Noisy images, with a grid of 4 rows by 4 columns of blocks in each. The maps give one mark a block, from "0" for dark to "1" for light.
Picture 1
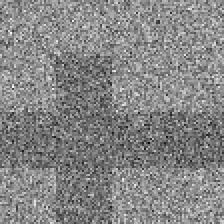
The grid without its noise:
1111
1011
0000
1011
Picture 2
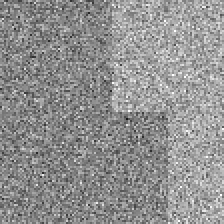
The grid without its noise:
0011
0011
0001
0001
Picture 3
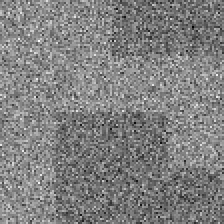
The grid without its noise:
1100
1111
1001
1000
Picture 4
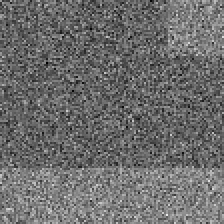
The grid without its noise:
0001
0000
0000
1111
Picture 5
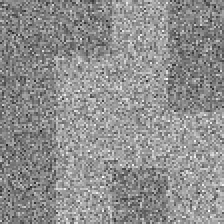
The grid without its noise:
0010
0110
0111
0101
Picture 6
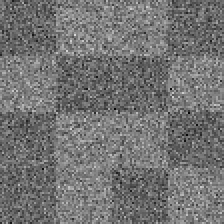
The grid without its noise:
0110
1001
0110
0101
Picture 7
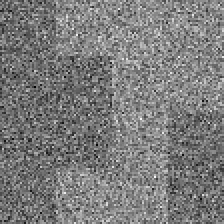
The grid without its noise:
0111
0011
0010
0110
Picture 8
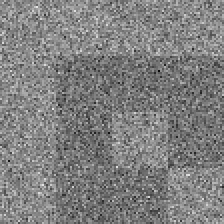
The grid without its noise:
1111
1000
1010
1001
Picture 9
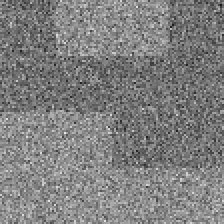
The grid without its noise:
0110
0000
1100
1111
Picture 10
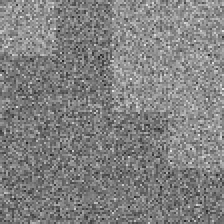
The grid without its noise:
1011
0011
0001
0000
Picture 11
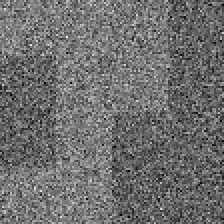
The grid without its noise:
1110
0110
0100
1100
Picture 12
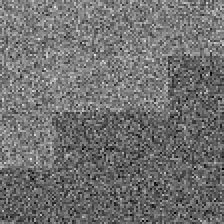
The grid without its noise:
1111
1110
1000
0000
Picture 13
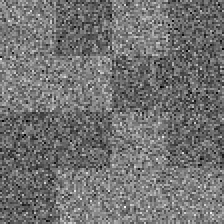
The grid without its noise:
1010
1100
0010
0111
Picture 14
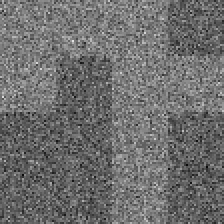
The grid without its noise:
1110
1011
0010
0010
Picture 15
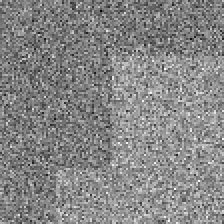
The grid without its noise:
0000
0011
0011
0111
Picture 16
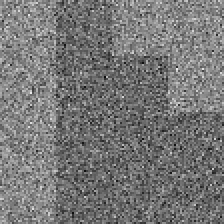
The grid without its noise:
1011
1001
1000
1000
